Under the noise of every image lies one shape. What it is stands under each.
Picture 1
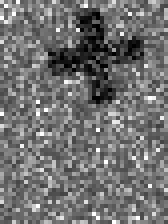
dark cross
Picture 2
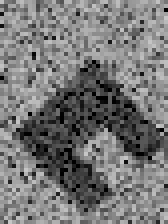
dark square with a notch
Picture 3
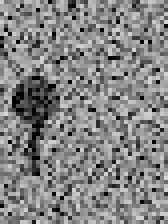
dark lollipop, middle left
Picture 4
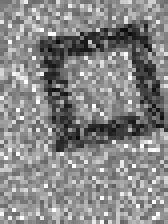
dark square frame
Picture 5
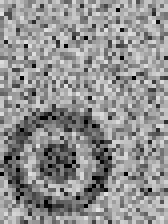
dark bullseye
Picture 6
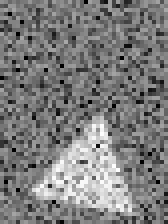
light triangle
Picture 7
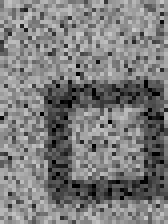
dark square frame
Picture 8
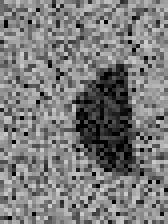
dark half disc
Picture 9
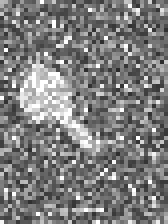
light lollipop
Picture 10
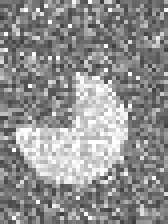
light disc with a wedge cut out
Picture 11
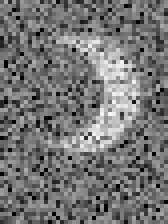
light crescent
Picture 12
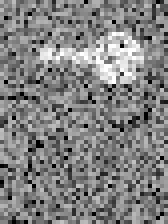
light lollipop
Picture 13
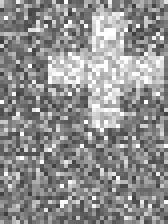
light cross
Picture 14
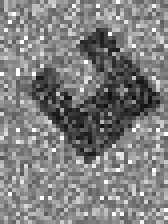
dark square with a notch
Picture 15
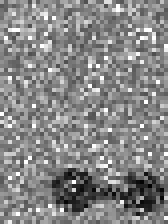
dark dumbbell
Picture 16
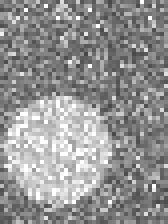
light disc
